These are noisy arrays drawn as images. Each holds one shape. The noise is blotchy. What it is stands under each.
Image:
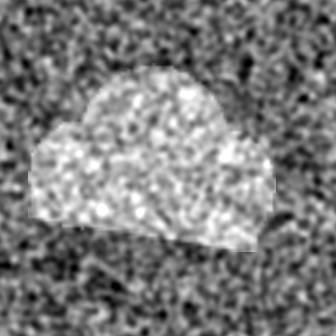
cloud
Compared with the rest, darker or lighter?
lighter
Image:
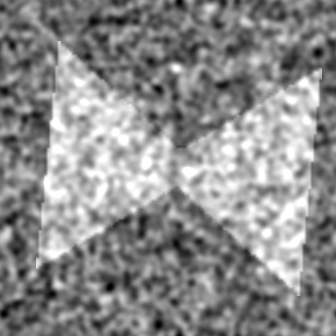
bow tie
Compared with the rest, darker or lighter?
lighter
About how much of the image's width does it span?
nearly all
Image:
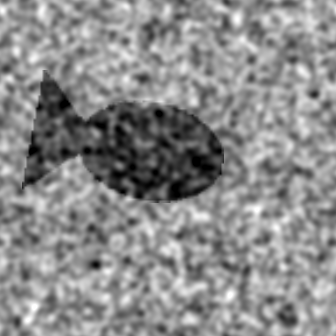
fish
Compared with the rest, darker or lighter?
darker
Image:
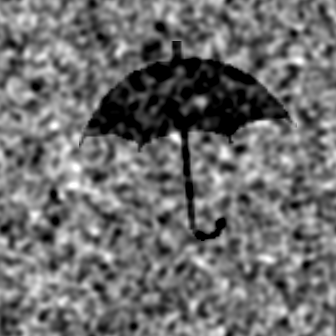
umbrella
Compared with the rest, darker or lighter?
darker
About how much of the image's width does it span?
two thirds
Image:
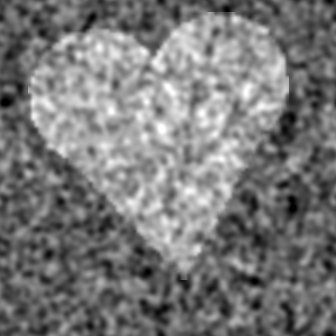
heart
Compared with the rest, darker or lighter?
lighter
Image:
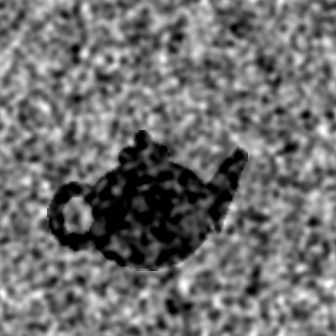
teapot
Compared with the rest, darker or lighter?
darker
